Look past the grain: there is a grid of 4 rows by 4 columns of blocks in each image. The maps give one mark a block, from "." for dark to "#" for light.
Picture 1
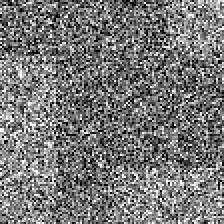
. . . #
# . . .
# . . .
# . # #
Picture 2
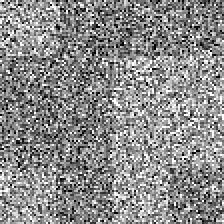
# . . .
. . # #
. . # #
# . # .
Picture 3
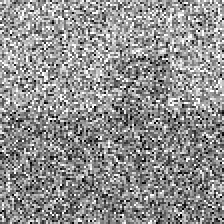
# # # #
# # . #
. . . .
. . . .
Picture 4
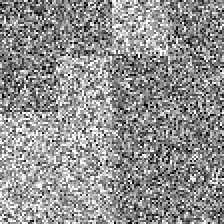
. . # .
. # . .
# # . .
# # . .
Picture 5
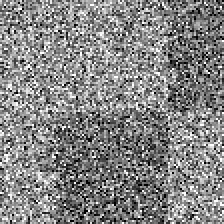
# # # .
# # # .
# . . #
# . . #
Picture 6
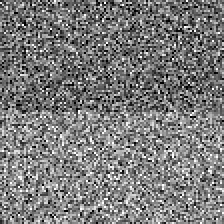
. . . .
. . . .
# # # #
# # # #
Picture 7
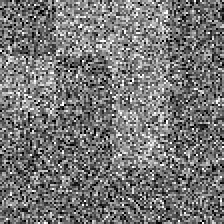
. # # .
# . # .
. . # .
. . . .
